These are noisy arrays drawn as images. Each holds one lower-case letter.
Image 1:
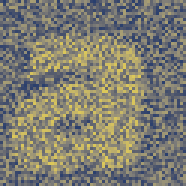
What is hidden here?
light a
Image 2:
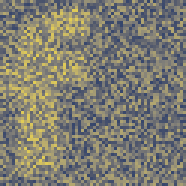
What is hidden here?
light f
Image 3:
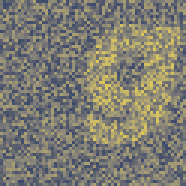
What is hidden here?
light g
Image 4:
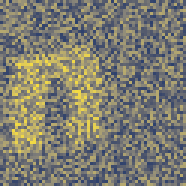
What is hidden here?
light n
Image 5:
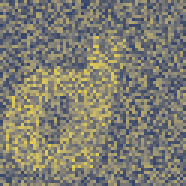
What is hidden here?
light d
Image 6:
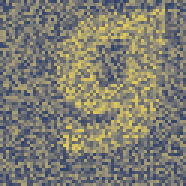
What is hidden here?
light g
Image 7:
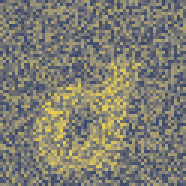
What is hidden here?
light d
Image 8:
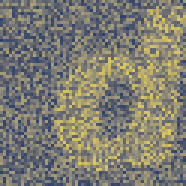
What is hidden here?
light d
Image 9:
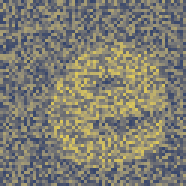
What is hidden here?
light e
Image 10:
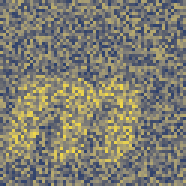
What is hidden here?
light m
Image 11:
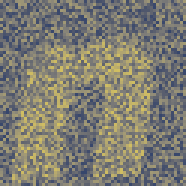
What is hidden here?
light n
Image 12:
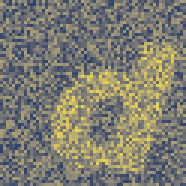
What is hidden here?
light d
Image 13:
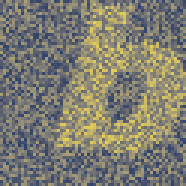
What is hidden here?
light b
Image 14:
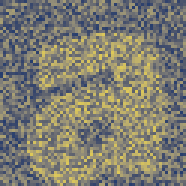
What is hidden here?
light a
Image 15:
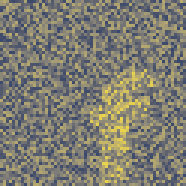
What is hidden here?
light f
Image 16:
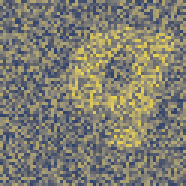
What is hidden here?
light q
